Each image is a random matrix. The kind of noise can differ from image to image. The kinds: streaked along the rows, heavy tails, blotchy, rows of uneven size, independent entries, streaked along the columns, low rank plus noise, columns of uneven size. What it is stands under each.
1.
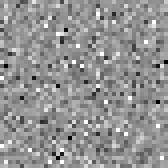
heavy tails
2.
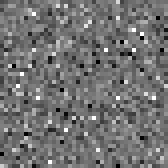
heavy tails
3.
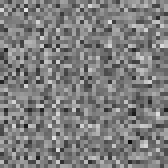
low rank plus noise
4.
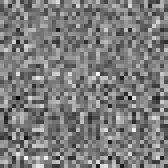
low rank plus noise
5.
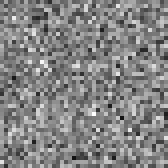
independent entries
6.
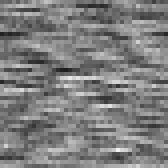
streaked along the rows
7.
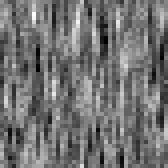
streaked along the columns
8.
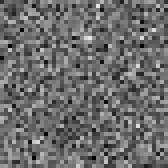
independent entries
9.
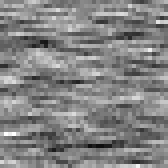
streaked along the rows
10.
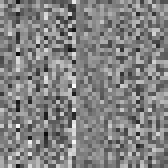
columns of uneven size
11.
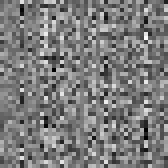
columns of uneven size
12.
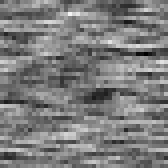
streaked along the rows
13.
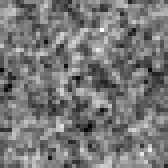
blotchy
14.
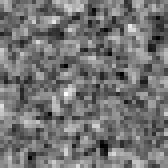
blotchy
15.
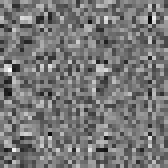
low rank plus noise
